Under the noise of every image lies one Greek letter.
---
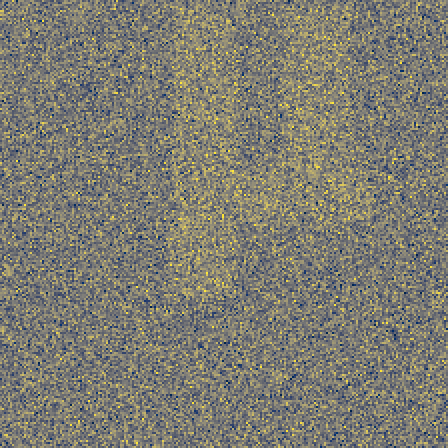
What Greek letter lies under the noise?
mu
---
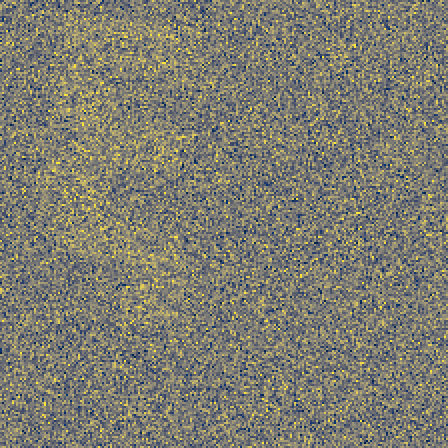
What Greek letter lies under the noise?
xi
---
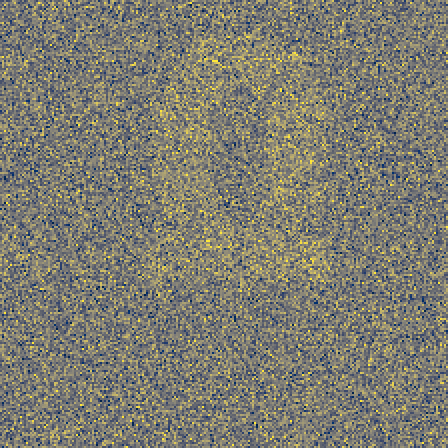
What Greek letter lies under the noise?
omega
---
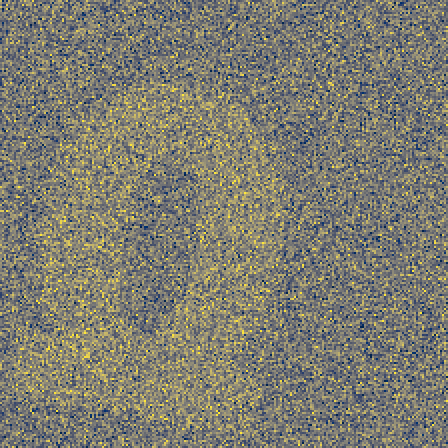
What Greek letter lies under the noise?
omega
